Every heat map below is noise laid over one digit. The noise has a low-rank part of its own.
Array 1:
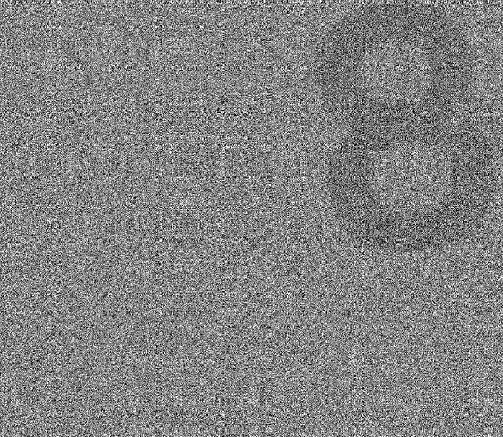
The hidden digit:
8
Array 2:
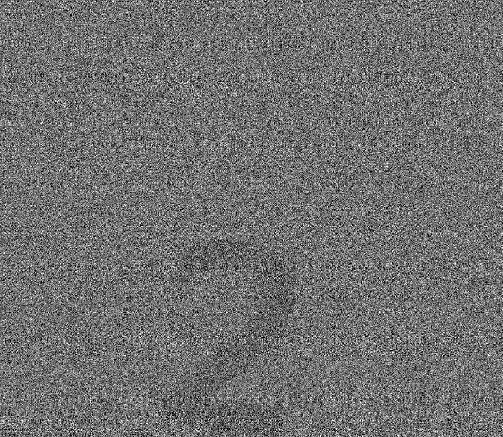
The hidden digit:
2
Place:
bottom middle
